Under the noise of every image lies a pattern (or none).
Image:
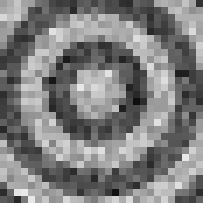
rings round one point
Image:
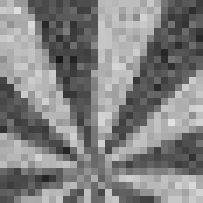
spokes from one point
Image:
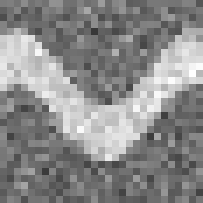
a wavy band
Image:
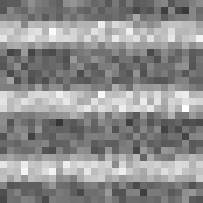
horizontal stripes
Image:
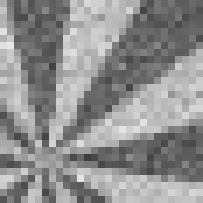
spokes from one point
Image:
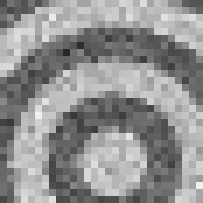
rings round one point
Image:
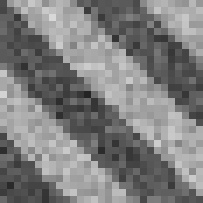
diagonal stripes
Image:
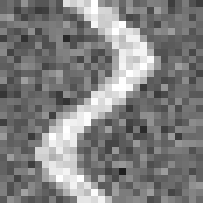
a wavy band
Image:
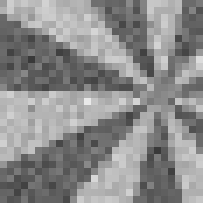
spokes from one point
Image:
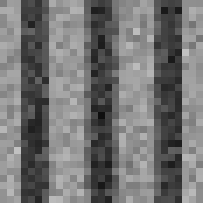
vertical stripes
